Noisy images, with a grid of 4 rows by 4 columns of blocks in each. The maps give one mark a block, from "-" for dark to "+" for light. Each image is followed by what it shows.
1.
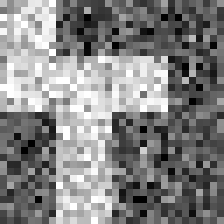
+ - - -
+ + + -
- + - -
- + - -
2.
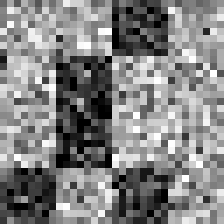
+ + - +
+ - + +
+ - + +
- + - +
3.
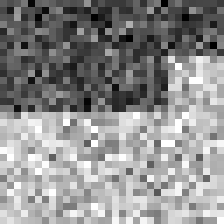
- - - -
- - - +
+ + + +
+ + + +
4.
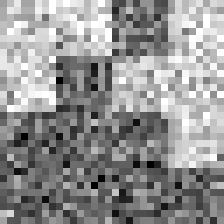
+ + - +
+ - + +
- - - +
- - - -
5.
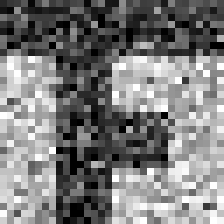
- - - -
+ - + +
+ - - +
+ - + +
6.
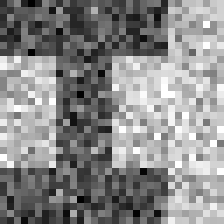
- - - +
+ - + +
+ - + +
- - - +
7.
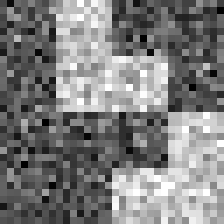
- + - -
- + + -
- - - +
- - + +
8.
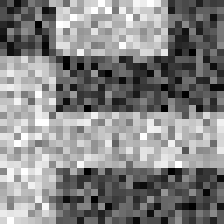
- + + -
+ - - -
+ + + +
+ - - -
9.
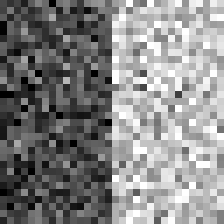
- - + +
- - + +
- - + +
- - + +
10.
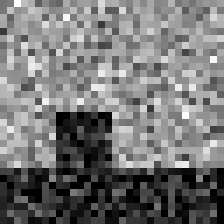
+ + + +
+ + + +
+ - + +
- - - -
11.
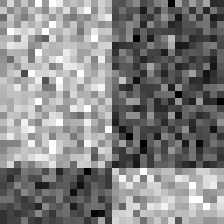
+ + - -
+ + - -
+ + - -
- - + +
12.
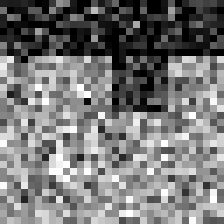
- - - -
+ + - +
+ + + +
+ + + +
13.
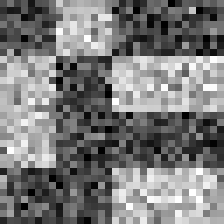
- + - -
+ - + +
+ - - -
- - + +
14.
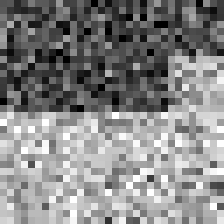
- - - -
- - - +
+ + + +
+ + + +
